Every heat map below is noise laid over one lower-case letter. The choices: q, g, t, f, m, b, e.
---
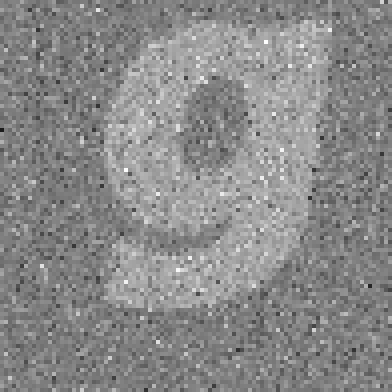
g
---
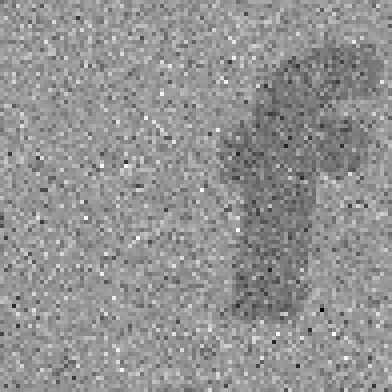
f
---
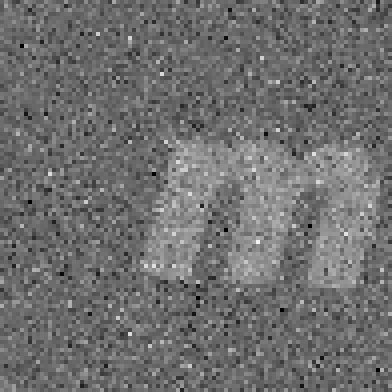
m
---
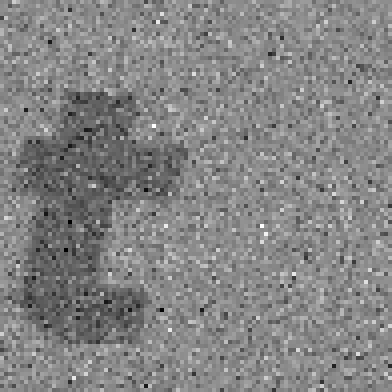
t
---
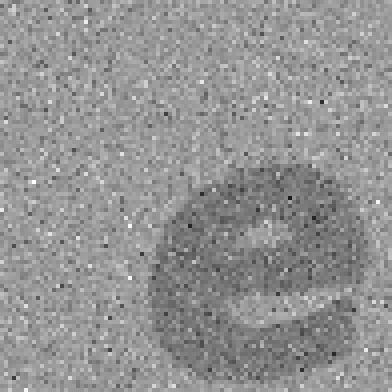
e
